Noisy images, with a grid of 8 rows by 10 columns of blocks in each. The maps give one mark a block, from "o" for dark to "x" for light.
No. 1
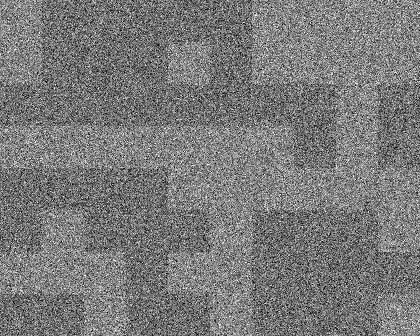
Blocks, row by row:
x o o o o o x x x x
x o o o x o x x x x
o o o o o o o o x o
x x x x x x x o x o
o o o o x x x x x x
o x o o o x o o o x
x x x o x x o o o o
o o x o o x o o o x
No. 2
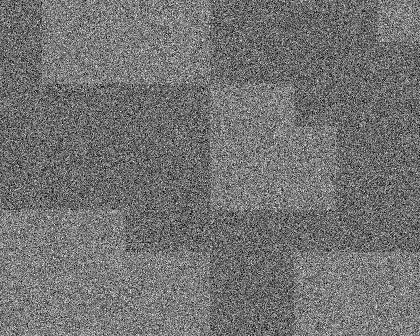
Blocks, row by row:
o x x x x o o o o x
o x x x x o o o o o
o o o o o x x o o o
o o o o o x x x o o
o o o o o x x x o o
x x x o o o o o o o
x x x x x o o x x x
x x x x x o o x x x
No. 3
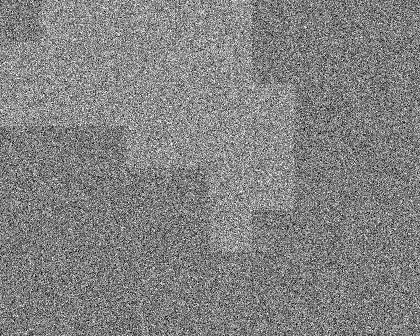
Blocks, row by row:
o x x x x x o o o o
x x x x x x o o o o
x x x x x x x o o o
o o o x x x x o o o
o o o o o x x o o o
o o o o o x o o o o
o o o o o o o o o o
o o o o o o o o o o
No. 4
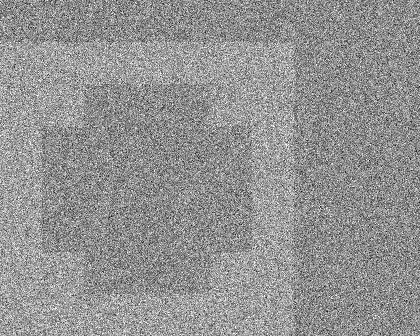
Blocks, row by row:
o o o o o o o o o o
x x x x x x x o o o
x x o o o x x o o o
x o o o o o x o o o
x o o o o o x o o o
x o o o o o x o o o
x x o o o x x o o o
x x x x x x x o o o
